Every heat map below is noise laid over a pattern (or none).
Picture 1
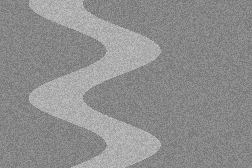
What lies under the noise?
a wavy band
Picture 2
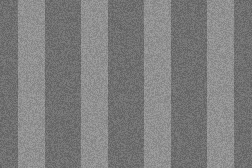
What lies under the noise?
vertical stripes
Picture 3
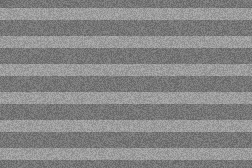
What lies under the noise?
horizontal stripes
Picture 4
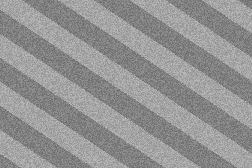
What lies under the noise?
diagonal stripes
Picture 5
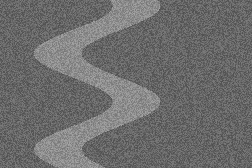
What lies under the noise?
a wavy band
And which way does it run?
top to bottom
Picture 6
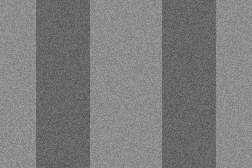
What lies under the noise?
vertical stripes
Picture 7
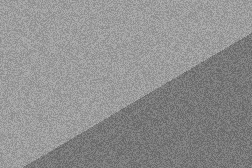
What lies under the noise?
a sharp edge
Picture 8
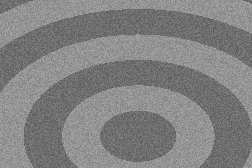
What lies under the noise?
rings round one point
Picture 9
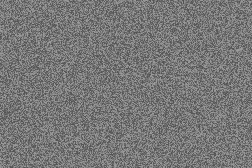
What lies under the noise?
only noise
